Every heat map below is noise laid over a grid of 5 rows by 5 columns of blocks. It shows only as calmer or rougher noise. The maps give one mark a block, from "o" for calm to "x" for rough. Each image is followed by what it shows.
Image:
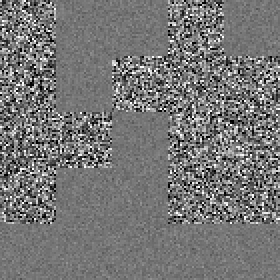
xooxo
xoxxx
xxoxx
xooxx
ooooo
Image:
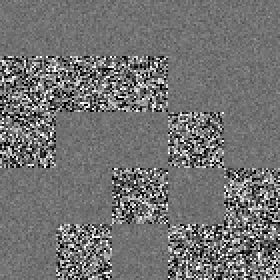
ooooo
xxxoo
xooxo
ooxox
oxoxx
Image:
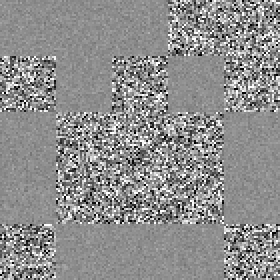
oooxx
xoxox
oxxxo
oxxxo
xooox
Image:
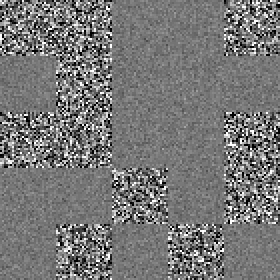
xxoox
oxooo
xxoox
ooxox
oxoxo
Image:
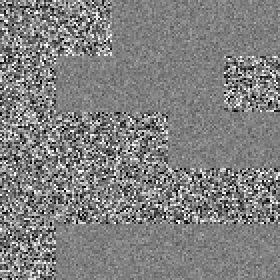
xxooo
xooox
xxxoo
xxxxx
xoooo
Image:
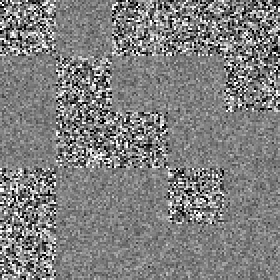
xoxxx
oxoox
oxxoo
xooxo
xoooo
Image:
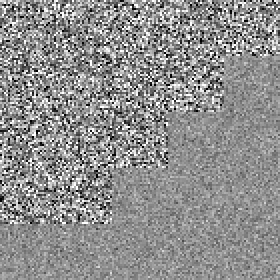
xxxxx
xxxxo
xxxoo
xxooo
ooooo
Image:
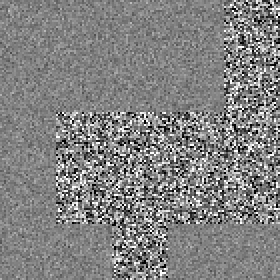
oooox
oooox
oxxxx
oxxxx
ooxoo
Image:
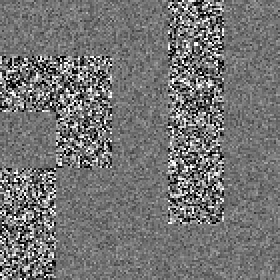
oooxo
xxoxo
oxoxo
xooxo
xoooo
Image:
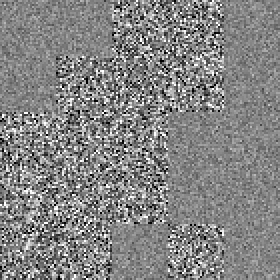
ooxxo
oxxxo
xxxoo
xxxoo
xxoxo
